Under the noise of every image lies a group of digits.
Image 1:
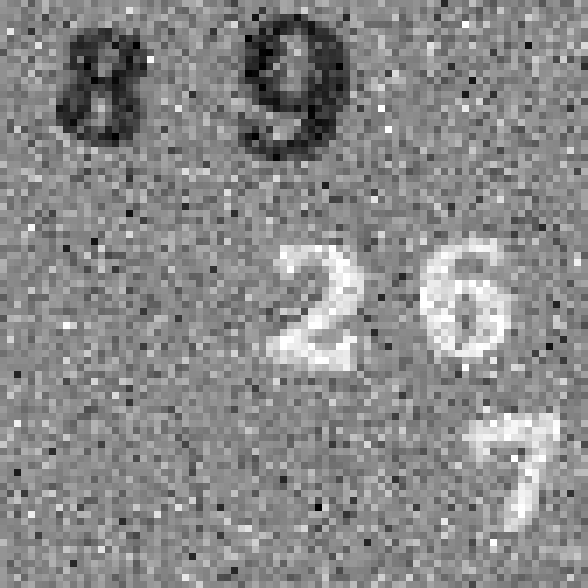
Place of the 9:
top middle
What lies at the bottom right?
7
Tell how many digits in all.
5
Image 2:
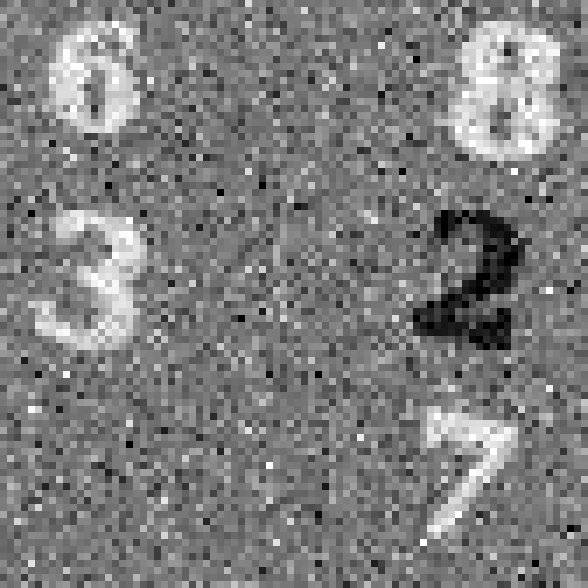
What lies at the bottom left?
nothing
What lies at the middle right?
2
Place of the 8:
top right
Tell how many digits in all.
5
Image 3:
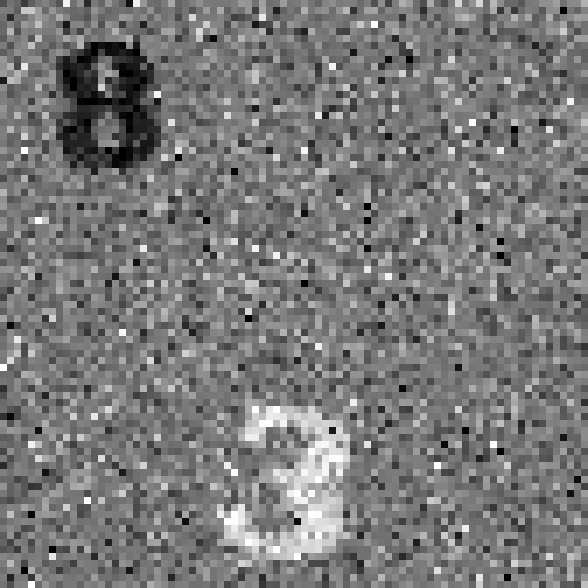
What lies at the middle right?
nothing
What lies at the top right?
nothing
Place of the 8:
top left
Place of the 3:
bottom middle
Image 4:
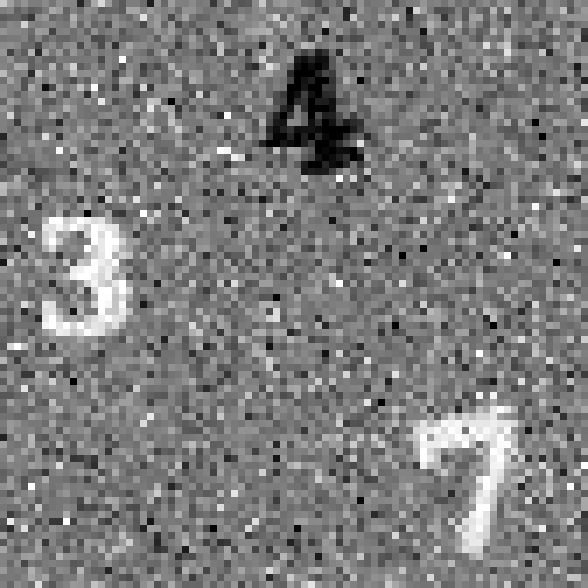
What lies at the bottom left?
nothing
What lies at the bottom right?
7
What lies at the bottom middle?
nothing
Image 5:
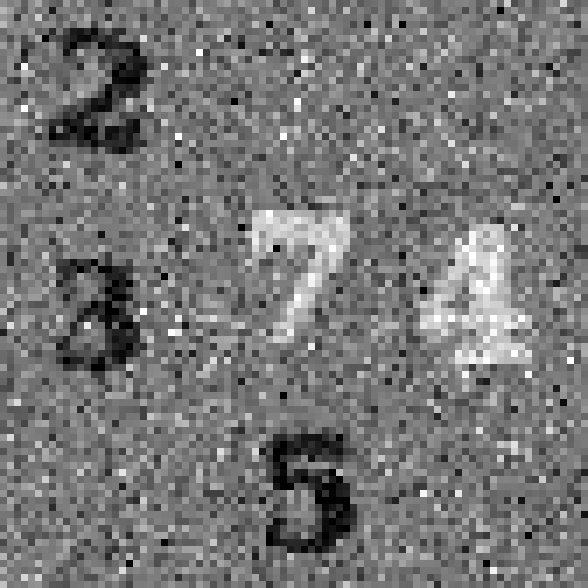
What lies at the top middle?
nothing
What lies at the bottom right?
nothing
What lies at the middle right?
4
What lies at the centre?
7
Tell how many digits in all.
5
